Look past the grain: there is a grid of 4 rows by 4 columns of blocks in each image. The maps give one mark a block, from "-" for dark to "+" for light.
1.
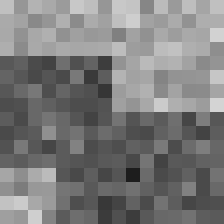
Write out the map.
++++
--++
----
+---
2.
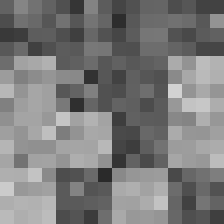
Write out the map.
----
+--+
++-+
+-+-
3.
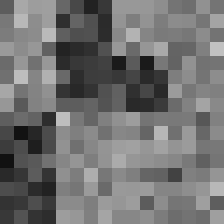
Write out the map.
+-++
+--+
-+++
-+++
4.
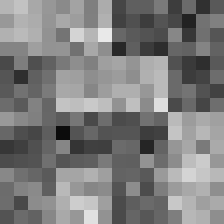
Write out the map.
++--
-++-
---+
-+-+
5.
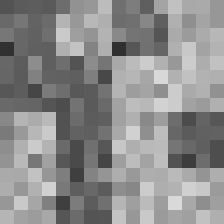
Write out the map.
-+-+
--++
+-+-
+-++
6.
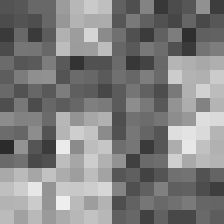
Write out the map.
-+--
---+
-+-+
++--
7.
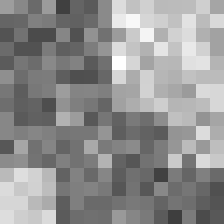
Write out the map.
--++
--++
---+
+---
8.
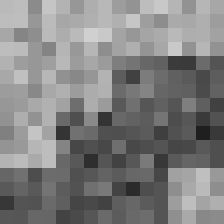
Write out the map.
++++
++--
+---
---+
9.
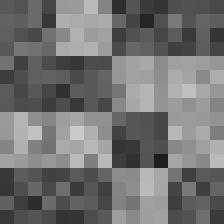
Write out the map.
-+--
--++
++-+
--+-
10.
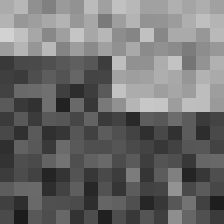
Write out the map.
++++
--++
----
----
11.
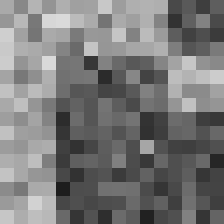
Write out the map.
+++-
+--+
+---
+---
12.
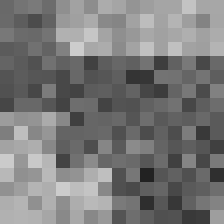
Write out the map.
-+++
----
+---
++--
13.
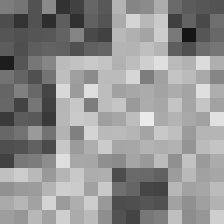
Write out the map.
--+-
-+++
-+++
++-+
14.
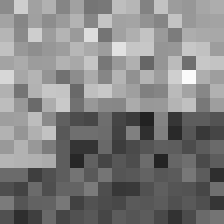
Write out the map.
++++
++++
+---
----
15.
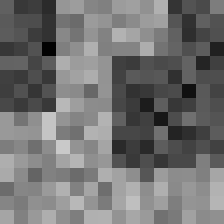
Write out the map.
-++-
-+--
++--
++++
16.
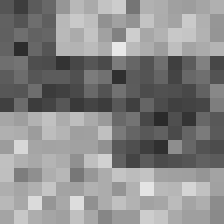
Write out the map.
-+++
----
++--
++++
